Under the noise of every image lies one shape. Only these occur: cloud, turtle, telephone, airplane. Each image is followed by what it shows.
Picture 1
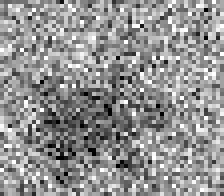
dark turtle
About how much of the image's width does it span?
two thirds
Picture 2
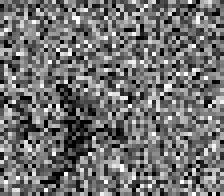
dark airplane
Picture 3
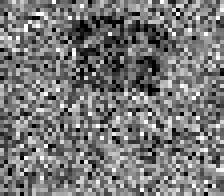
dark telephone
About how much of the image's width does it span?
half
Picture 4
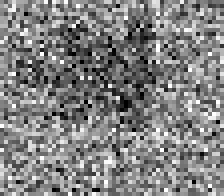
dark turtle
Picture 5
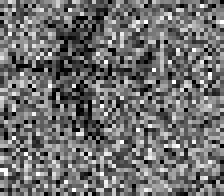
dark airplane
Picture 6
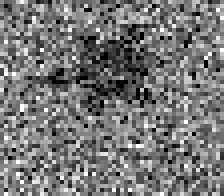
dark turtle
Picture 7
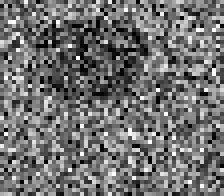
dark telephone
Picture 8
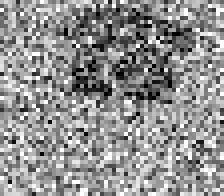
dark telephone
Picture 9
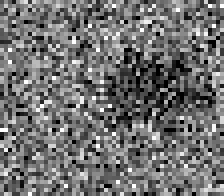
dark turtle
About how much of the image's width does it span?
half
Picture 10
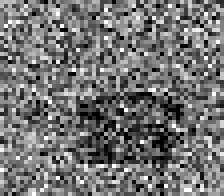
dark telephone
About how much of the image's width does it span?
half
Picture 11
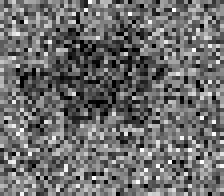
dark turtle
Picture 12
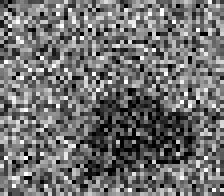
dark cloud
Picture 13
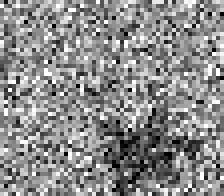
dark turtle
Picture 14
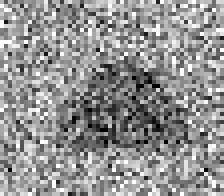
dark cloud
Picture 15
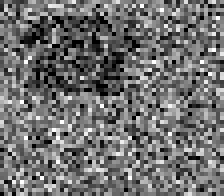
dark telephone
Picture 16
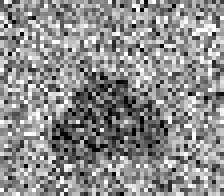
dark cloud
